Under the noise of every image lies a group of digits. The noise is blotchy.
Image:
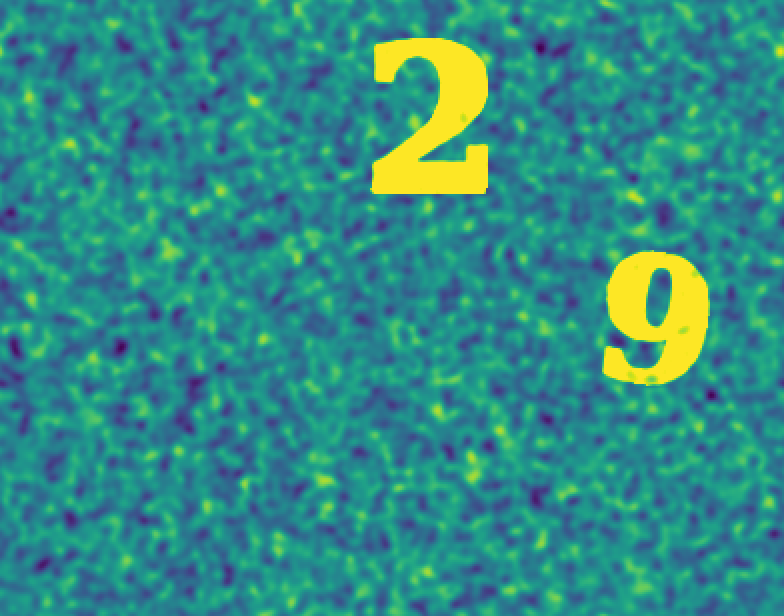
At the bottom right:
nothing
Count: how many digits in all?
2
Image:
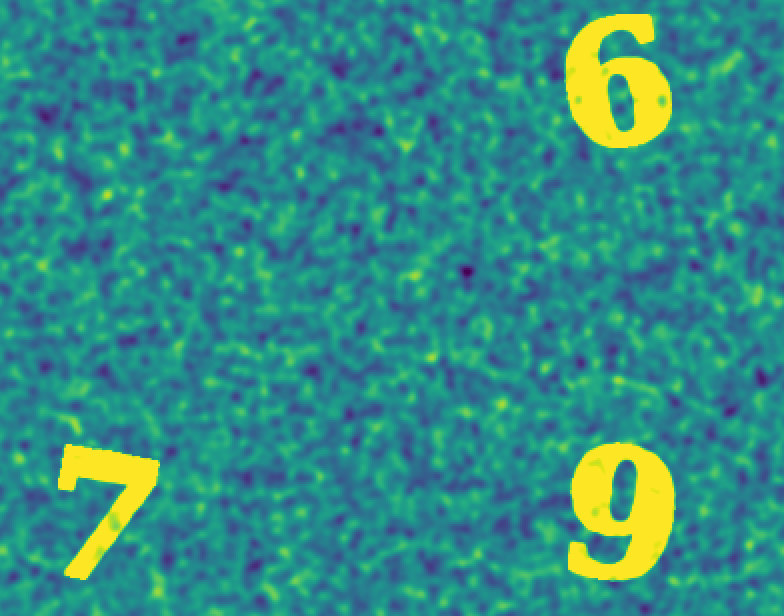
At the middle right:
nothing
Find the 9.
bottom right
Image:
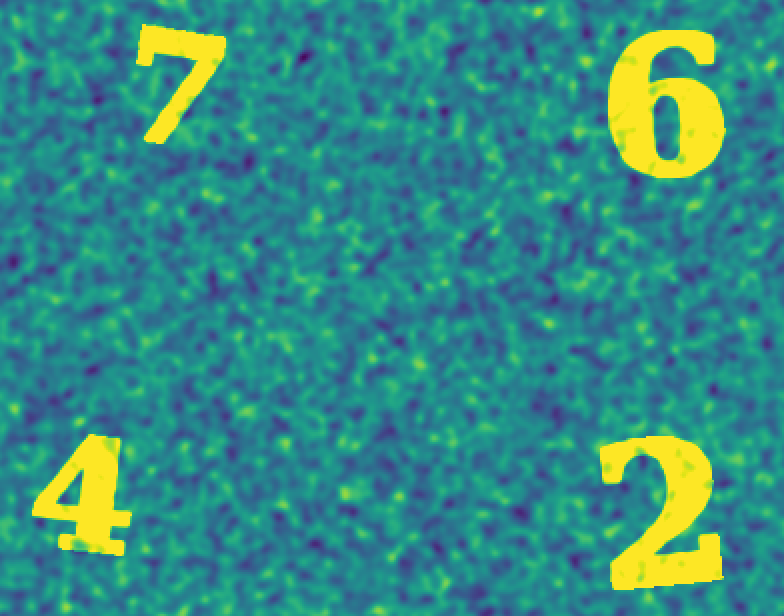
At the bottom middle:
nothing
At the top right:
6
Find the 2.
bottom right
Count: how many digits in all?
4
